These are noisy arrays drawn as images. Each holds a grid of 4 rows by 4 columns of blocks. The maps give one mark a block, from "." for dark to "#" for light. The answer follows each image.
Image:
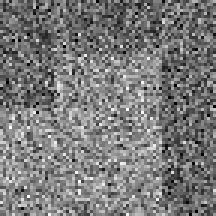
....
.##.
###.
###.
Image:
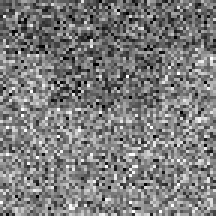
....
#..#
####
####
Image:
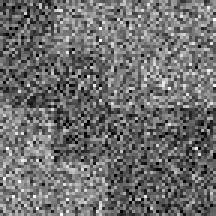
.###
..##
#...
##..
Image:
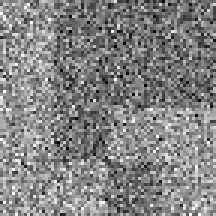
#...
#...
#.##
##.#
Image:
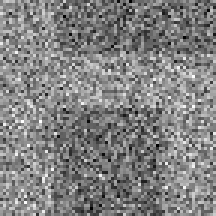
#...
####
#..#
#..#
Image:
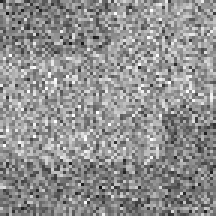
..##
####
###.
....
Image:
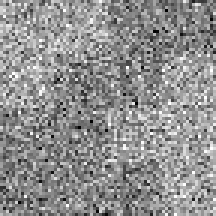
##..
#..#
..##
...#
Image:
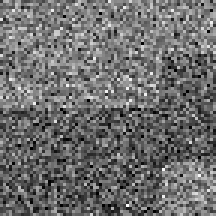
####
###.
....
...#
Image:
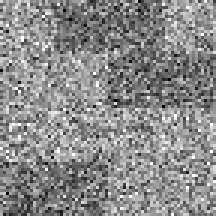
#..#
##..
####
..##
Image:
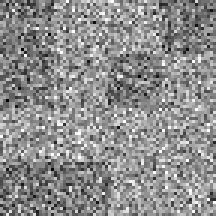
.##.
.#.#
####
..##
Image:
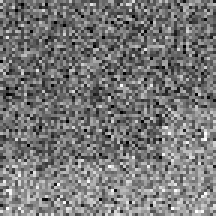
....
....
...#
####
